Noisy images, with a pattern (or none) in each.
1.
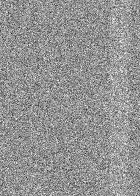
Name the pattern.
one band of columns
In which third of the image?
right
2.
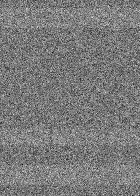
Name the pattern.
bands of rows
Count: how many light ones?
3
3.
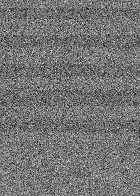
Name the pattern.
bands of rows
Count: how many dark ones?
5
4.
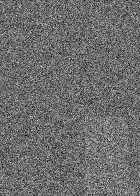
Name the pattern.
one block
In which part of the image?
bottom right
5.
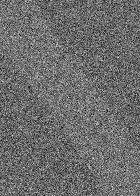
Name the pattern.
a diagonal band
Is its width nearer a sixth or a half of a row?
a half
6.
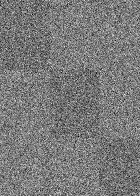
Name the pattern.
blocks along the diagonal
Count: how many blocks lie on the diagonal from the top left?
3
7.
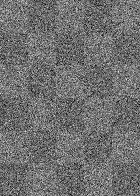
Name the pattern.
a checkerboard
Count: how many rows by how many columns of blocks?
6 by 5
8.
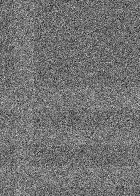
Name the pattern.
bands of rows crossing bands of columns
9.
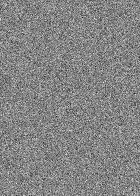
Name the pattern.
only noise
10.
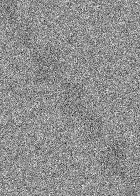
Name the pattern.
blocks along the diagonal
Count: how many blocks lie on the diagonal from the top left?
7
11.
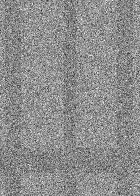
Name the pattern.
bands of rows crossing bands of columns
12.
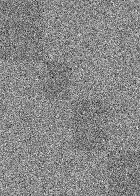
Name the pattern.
blocks along the diagonal
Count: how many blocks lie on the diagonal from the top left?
4
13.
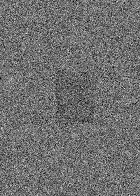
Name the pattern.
one block
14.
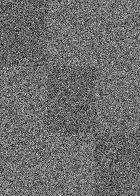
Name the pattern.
blocks along the diagonal
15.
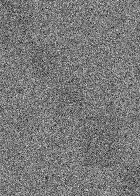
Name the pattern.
blocks along the diagonal
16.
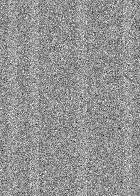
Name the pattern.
bands of columns
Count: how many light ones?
4
